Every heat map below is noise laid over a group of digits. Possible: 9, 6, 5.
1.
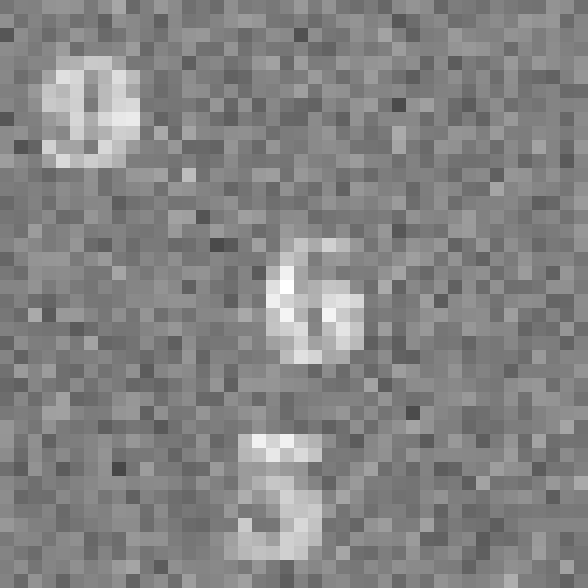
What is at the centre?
6
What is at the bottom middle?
5
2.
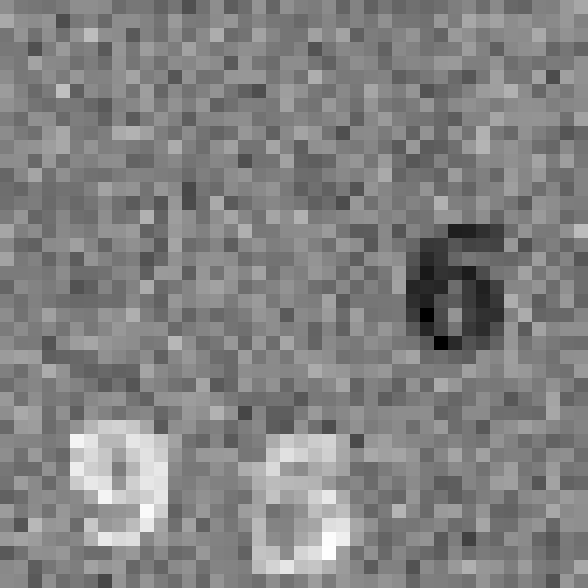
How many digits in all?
3
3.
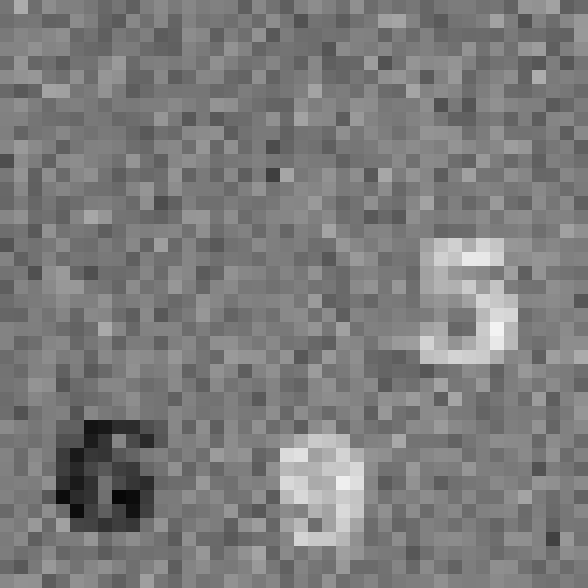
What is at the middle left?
nothing
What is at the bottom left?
6
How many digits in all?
3
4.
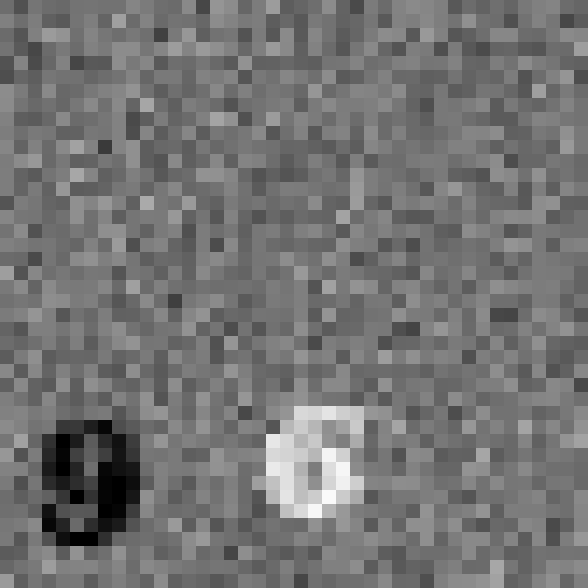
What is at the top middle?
nothing
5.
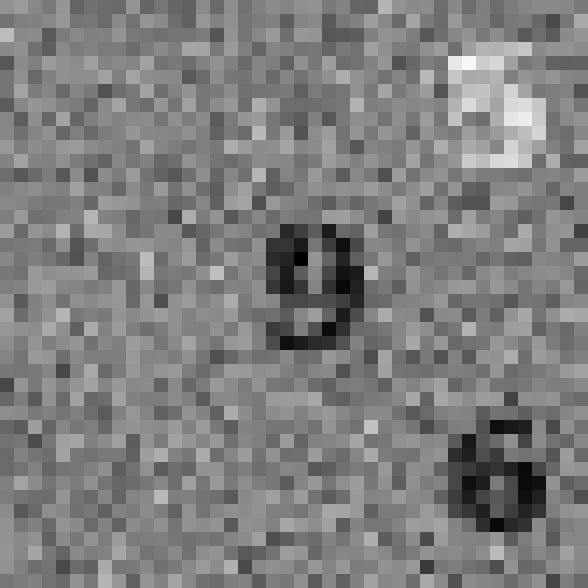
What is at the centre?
9
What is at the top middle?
nothing
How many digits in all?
3
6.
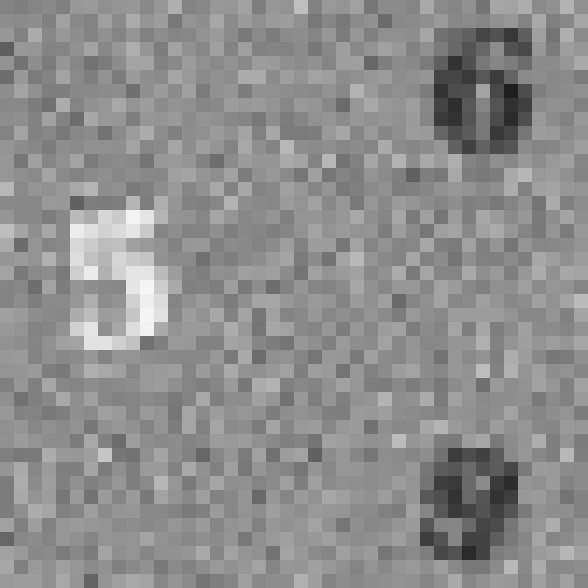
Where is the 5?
middle left
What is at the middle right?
nothing
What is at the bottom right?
9
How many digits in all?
3
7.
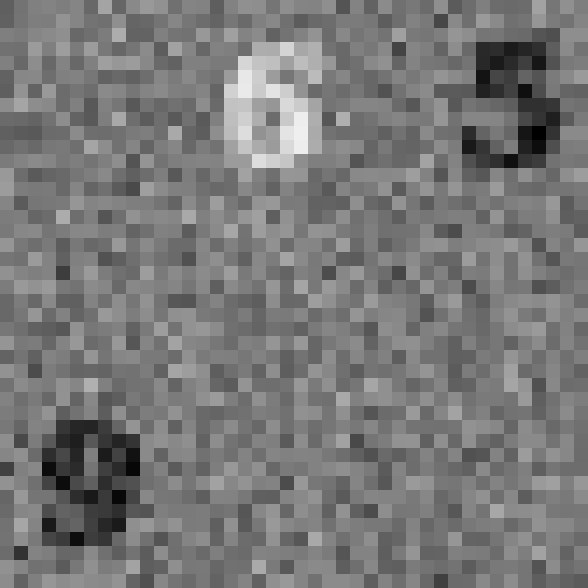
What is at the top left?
nothing
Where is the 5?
top right
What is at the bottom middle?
nothing
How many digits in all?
3
